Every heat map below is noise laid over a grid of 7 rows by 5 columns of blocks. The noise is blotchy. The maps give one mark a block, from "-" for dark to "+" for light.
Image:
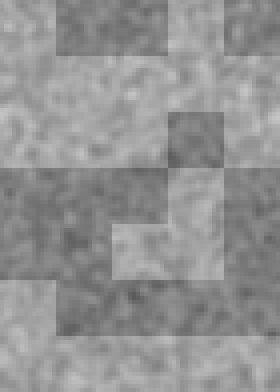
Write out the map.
+ - - + -
+ + + + +
+ + + - +
- - - + -
- - + + -
+ - - - -
+ + + + +
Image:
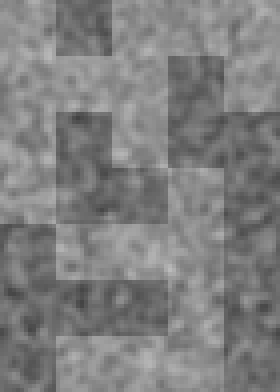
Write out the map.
+ - + + +
+ + + - +
+ - + - -
+ - - + -
- + + + -
- - - + -
- + + + -
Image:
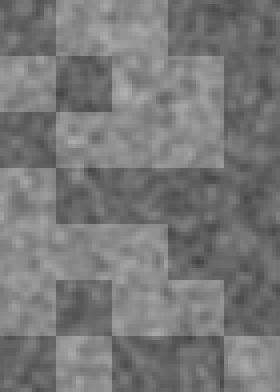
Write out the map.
- + + - -
+ - + + -
- + + + -
+ - - - -
+ + + - -
+ - + + -
- + - - +
